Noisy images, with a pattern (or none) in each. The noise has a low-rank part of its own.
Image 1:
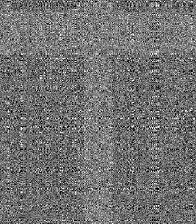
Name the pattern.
bands of rows crossing bands of columns
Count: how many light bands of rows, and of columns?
1 and 1
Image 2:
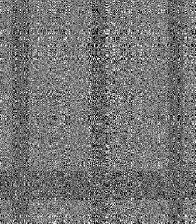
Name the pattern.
bands of rows crossing bands of columns
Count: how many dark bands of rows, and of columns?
1 and 3
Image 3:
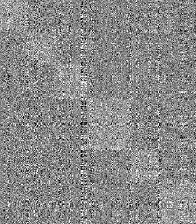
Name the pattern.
blocks along the diagonal
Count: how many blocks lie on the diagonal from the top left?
6
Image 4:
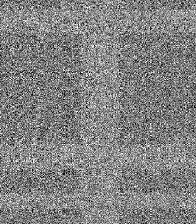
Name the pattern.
bands of rows crossing bands of columns
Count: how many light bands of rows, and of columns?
3 and 1
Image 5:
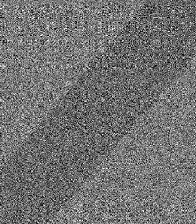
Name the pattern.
a diagonal band
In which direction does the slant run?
bottom left to top right
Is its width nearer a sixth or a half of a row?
a half
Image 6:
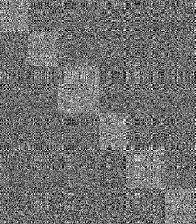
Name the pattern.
blocks along the diagonal
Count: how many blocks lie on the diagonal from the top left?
6
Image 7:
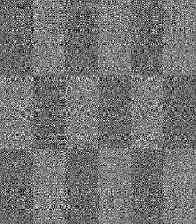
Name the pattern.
a checkerboard
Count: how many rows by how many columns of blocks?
3 by 6
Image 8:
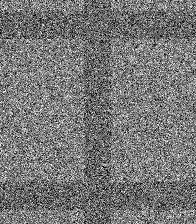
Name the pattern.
bands of rows crossing bands of columns
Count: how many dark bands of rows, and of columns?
2 and 1
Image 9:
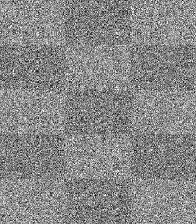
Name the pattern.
a checkerboard
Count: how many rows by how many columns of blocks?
5 by 3
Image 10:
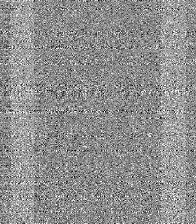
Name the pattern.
bands of columns
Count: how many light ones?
2
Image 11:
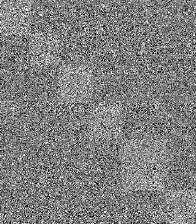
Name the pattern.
blocks along the diagonal
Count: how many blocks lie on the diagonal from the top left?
6
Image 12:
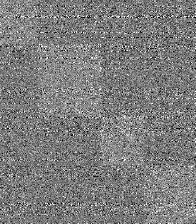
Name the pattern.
blocks along the diagonal
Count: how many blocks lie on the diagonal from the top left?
4
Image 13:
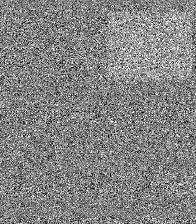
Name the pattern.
one block
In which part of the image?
top right
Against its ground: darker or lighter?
lighter
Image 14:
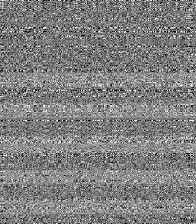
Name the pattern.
bands of rows
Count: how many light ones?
5
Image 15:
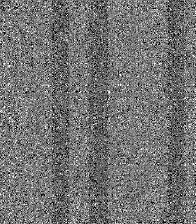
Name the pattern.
bands of columns
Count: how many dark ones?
3
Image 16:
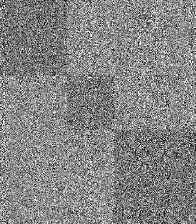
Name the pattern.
blocks along the diagonal
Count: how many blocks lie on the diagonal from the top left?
3
